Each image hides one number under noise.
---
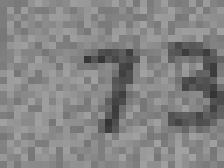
73
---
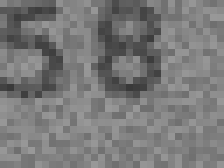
58
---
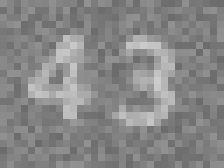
43
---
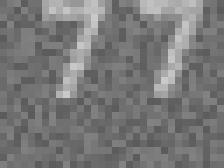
77
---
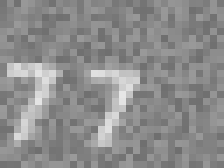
77
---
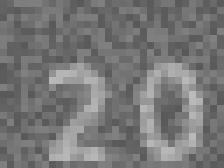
20
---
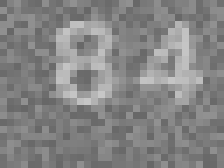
84
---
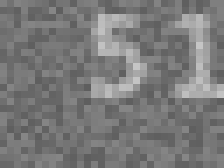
51
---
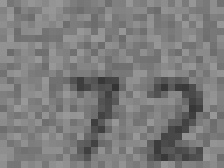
72
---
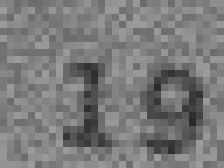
19
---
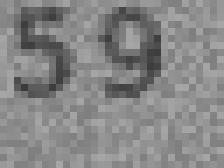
59
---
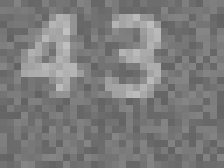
43
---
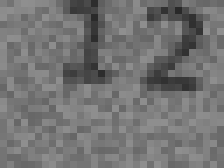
12
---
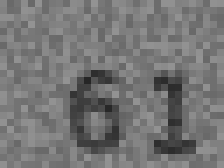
61
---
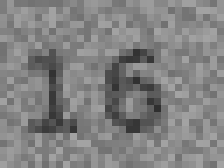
16
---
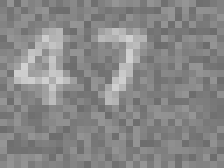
47
